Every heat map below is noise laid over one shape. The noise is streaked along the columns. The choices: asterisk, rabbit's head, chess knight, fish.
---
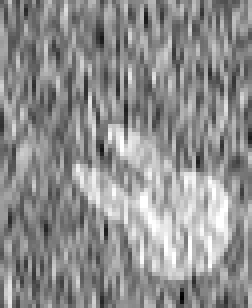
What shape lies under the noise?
rabbit's head
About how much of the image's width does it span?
two thirds
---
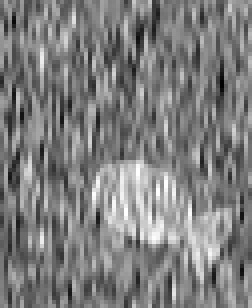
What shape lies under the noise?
fish
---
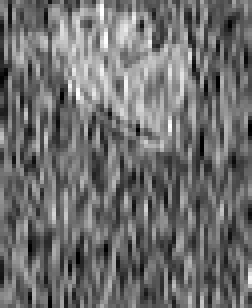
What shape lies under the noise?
chess knight
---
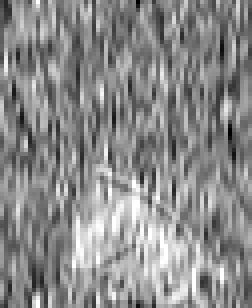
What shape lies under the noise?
chess knight
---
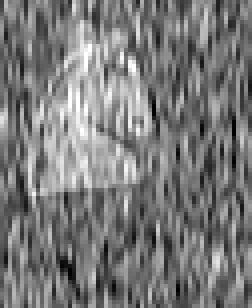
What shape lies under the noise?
chess knight
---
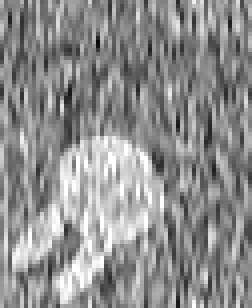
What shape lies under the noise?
rabbit's head
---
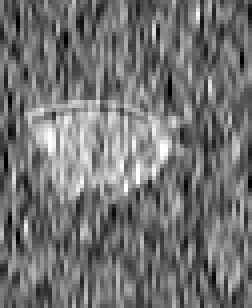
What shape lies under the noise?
chess knight
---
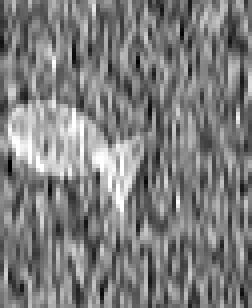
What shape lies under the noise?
fish
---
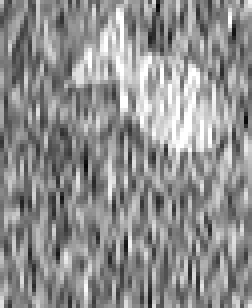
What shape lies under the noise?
fish
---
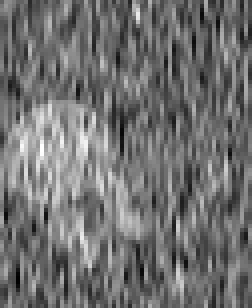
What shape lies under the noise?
rabbit's head
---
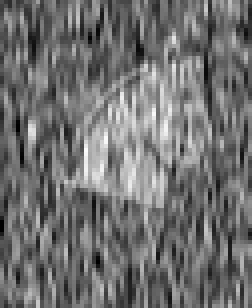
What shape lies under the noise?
chess knight
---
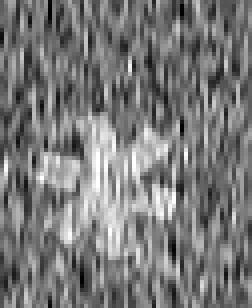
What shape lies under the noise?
asterisk
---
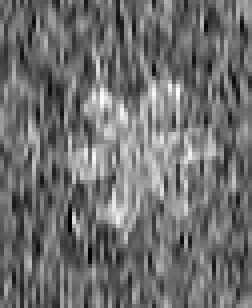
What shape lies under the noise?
asterisk
